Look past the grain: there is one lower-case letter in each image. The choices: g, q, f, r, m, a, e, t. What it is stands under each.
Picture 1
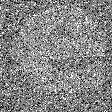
e
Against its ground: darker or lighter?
lighter
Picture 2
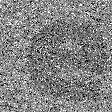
e
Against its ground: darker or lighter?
darker
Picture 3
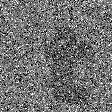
t
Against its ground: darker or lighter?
darker
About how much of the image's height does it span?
two thirds
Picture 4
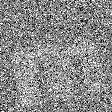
m
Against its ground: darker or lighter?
lighter
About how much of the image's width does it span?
nearly all
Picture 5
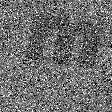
m
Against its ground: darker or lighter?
darker
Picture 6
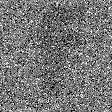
f
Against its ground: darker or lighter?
darker
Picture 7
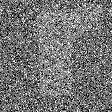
r
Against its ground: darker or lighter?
lighter
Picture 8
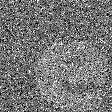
e
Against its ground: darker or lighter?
lighter
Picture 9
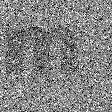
m
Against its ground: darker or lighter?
darker
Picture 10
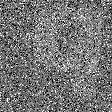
q
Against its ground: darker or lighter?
lighter
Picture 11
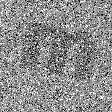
m
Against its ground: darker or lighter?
darker
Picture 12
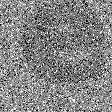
e
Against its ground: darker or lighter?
darker
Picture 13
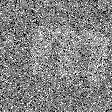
m
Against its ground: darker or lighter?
lighter
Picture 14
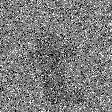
t
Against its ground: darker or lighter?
darker
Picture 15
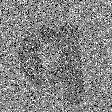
q
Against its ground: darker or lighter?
darker
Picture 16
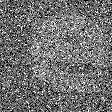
e
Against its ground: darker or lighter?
lighter
